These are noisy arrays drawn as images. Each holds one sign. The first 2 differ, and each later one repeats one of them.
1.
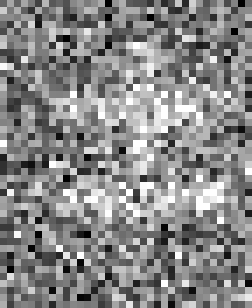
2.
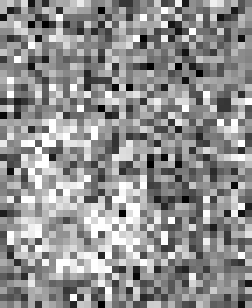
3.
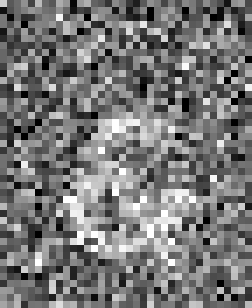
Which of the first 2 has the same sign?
2
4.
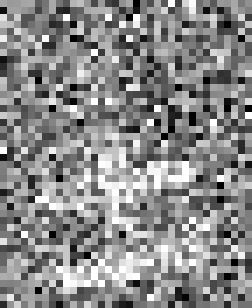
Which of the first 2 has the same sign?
1
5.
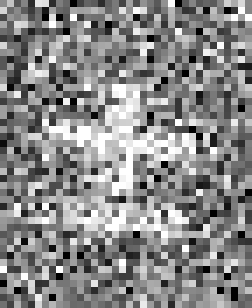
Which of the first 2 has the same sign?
1
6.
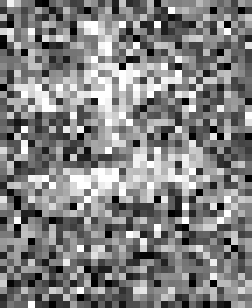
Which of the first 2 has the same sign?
1
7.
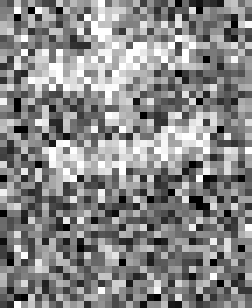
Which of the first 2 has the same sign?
1
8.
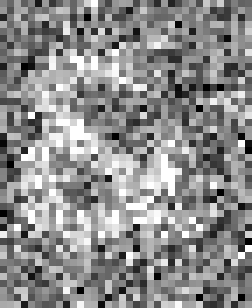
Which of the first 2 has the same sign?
2
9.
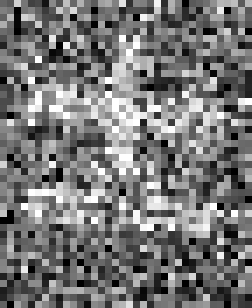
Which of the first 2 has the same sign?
1
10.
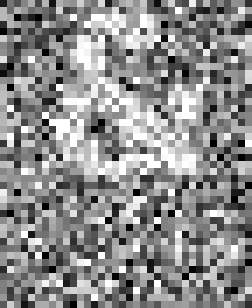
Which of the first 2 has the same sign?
2
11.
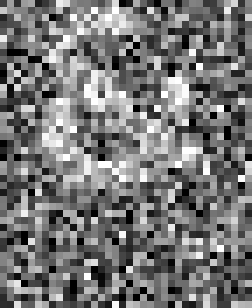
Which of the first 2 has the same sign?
2
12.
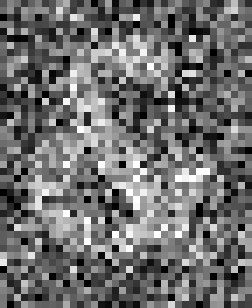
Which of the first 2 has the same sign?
2
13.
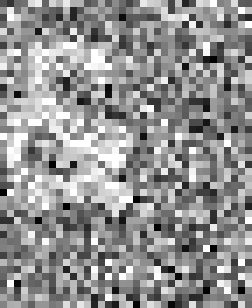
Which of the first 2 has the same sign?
2
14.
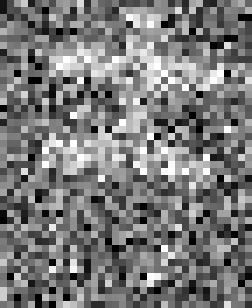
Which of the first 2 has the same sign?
1
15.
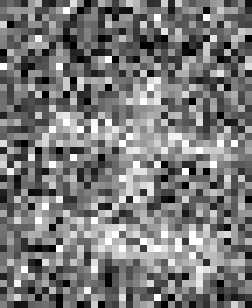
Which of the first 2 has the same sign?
1
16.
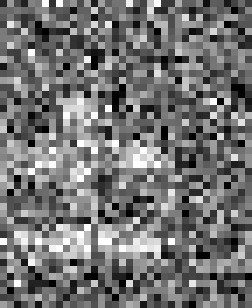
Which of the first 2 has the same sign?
1
